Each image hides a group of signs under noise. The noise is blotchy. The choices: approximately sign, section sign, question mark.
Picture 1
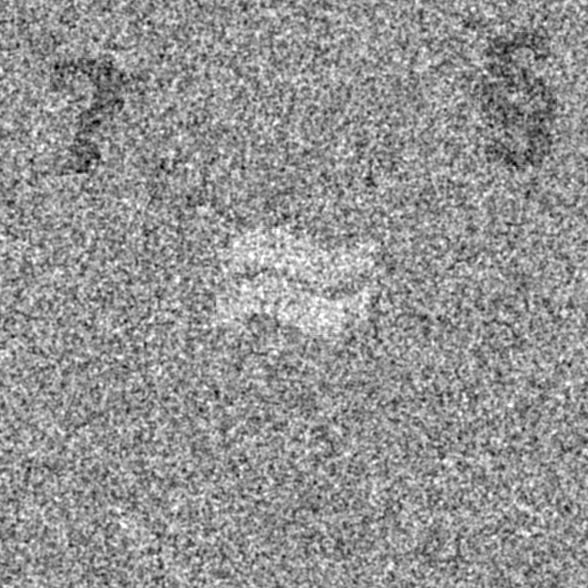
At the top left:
question mark
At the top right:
section sign
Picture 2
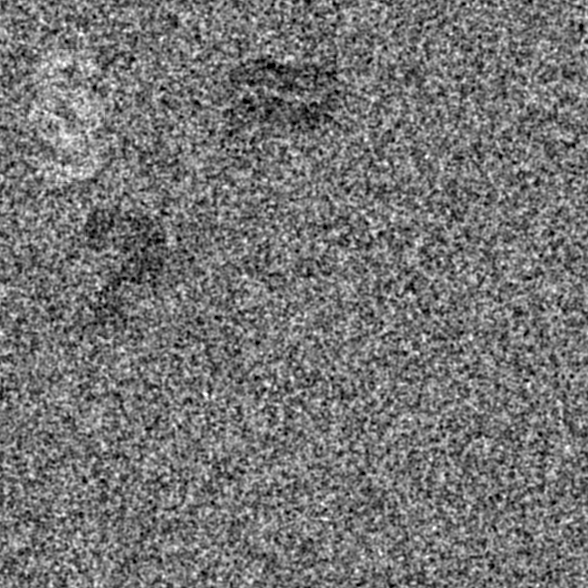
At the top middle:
approximately sign
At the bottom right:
nothing
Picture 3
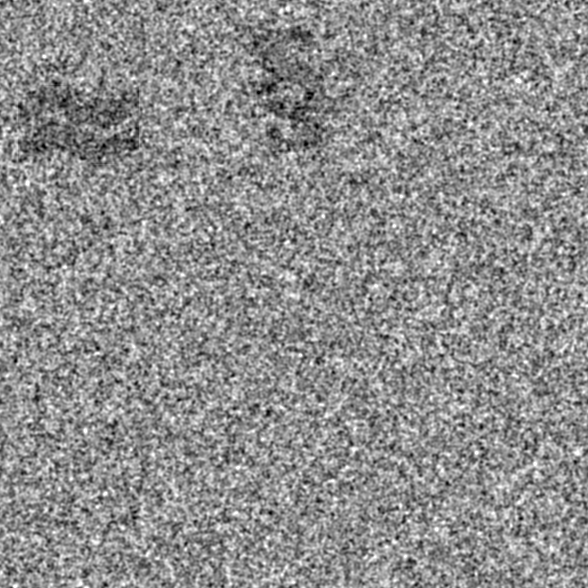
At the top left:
approximately sign
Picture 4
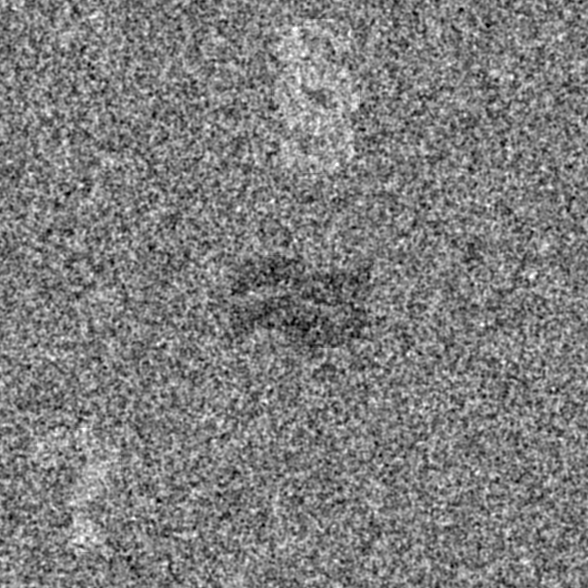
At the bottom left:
question mark
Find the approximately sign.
centre
